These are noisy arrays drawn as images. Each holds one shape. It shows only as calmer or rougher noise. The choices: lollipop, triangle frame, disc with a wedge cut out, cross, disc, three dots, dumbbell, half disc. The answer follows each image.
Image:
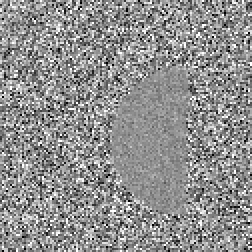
calm half disc
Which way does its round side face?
left
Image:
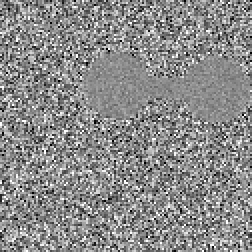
calm dumbbell
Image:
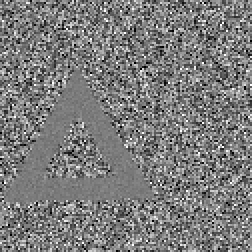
calm triangle frame
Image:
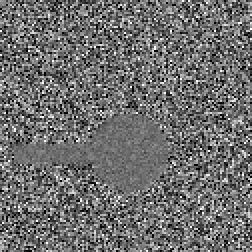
calm lollipop
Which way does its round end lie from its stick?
right
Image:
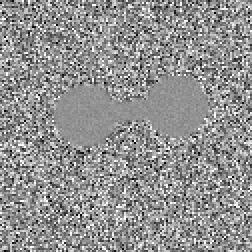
calm dumbbell
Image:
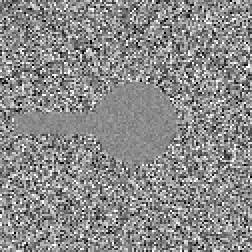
calm lollipop
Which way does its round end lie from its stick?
right
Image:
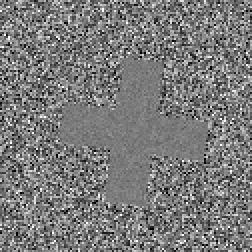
calm cross
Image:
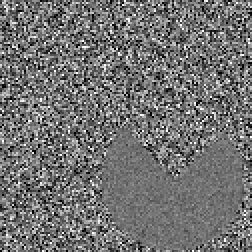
calm disc with a wedge cut out
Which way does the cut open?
up
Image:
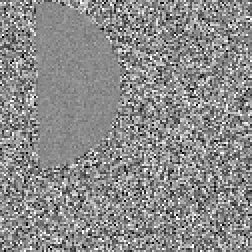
calm half disc
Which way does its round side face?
right
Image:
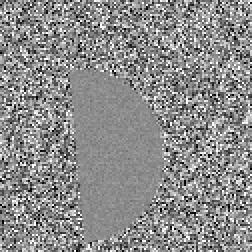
calm half disc
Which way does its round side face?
right
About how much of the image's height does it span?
two thirds
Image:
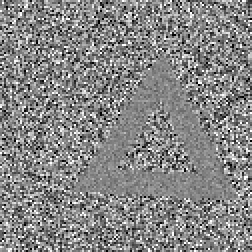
calm triangle frame
